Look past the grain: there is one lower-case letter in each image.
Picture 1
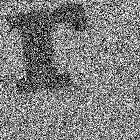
dark r
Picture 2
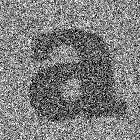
dark a
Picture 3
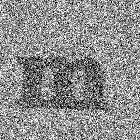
dark m
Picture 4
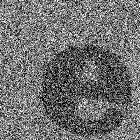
dark e
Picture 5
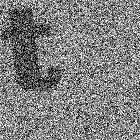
dark t
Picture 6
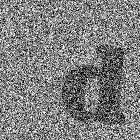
dark d
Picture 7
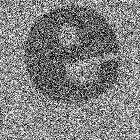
dark e
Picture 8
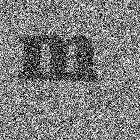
dark m
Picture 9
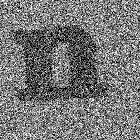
dark n
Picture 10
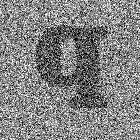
dark q
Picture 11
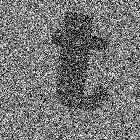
dark t
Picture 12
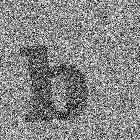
dark b
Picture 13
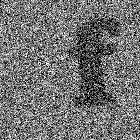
dark f
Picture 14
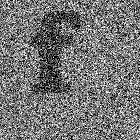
dark f
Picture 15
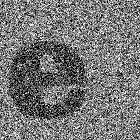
dark e
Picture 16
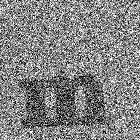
dark m
